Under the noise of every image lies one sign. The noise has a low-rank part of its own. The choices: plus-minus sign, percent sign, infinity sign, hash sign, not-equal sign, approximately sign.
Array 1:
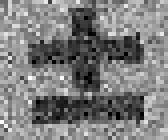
dark plus-minus sign
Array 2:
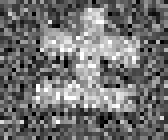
light plus-minus sign
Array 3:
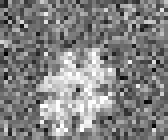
light hash sign
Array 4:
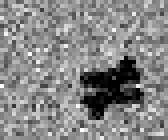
dark not-equal sign
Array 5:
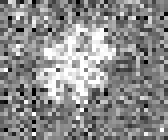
light hash sign
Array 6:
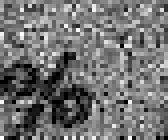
dark percent sign
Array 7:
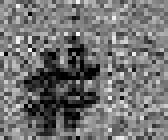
dark hash sign
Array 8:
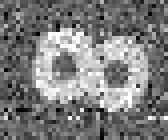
light infinity sign
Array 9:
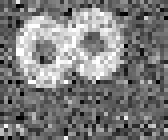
light infinity sign
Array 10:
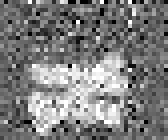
light not-equal sign
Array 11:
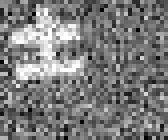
light plus-minus sign
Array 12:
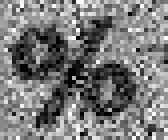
dark percent sign
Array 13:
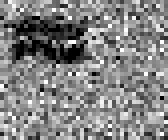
dark approximately sign
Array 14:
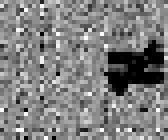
dark not-equal sign, middle right
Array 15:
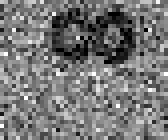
dark infinity sign
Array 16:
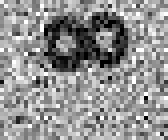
dark infinity sign
